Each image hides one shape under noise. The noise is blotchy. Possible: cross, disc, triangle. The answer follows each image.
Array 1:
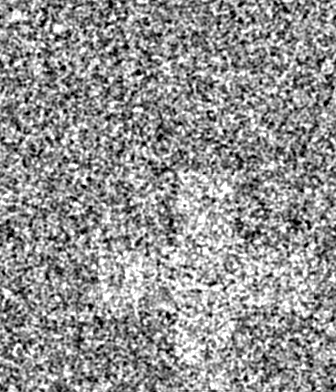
light cross
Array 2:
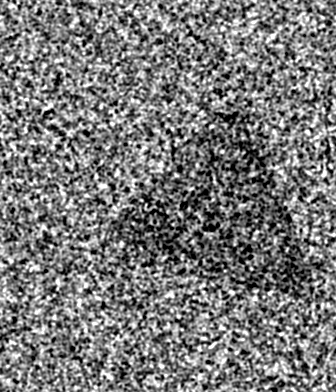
dark triangle
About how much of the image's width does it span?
two thirds
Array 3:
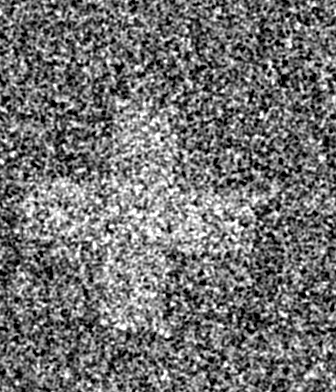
light cross
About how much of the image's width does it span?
two thirds
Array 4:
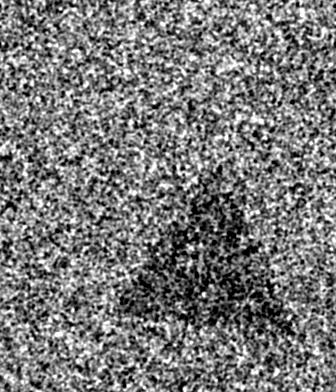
dark triangle
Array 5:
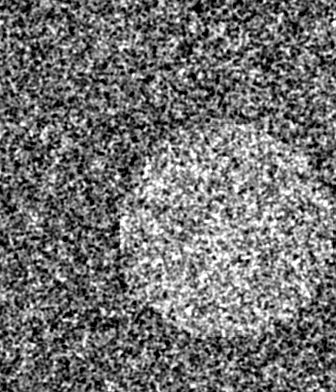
light disc
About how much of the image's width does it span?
two thirds
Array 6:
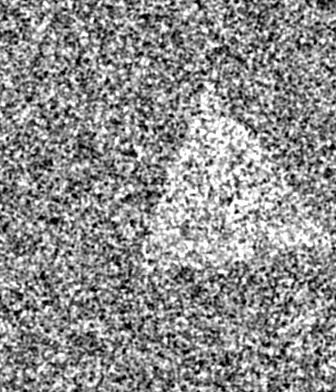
light triangle
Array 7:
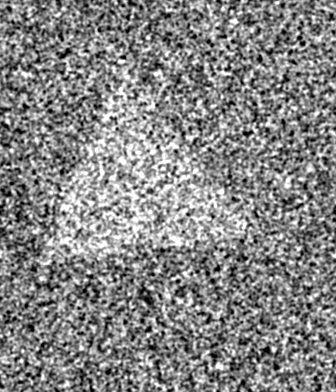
light triangle
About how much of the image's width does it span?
two thirds
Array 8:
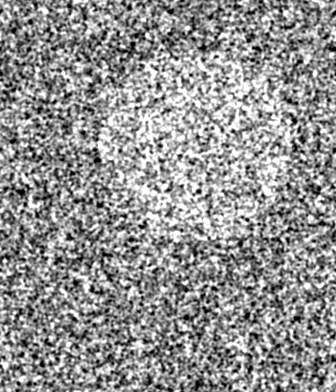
light disc
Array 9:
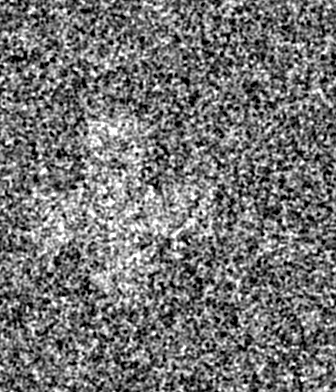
light cross
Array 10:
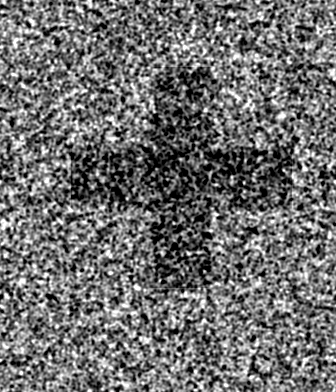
dark cross
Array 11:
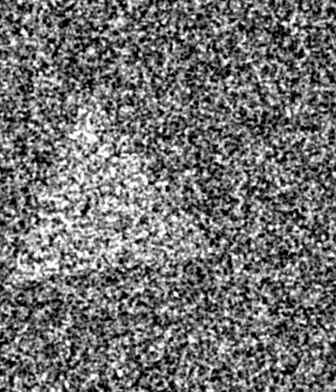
light triangle
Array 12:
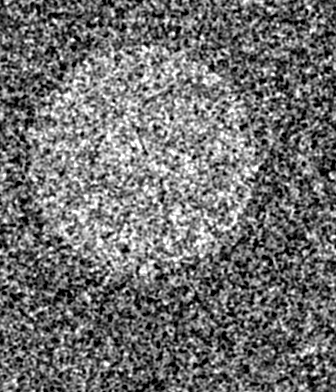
light disc
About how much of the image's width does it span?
two thirds
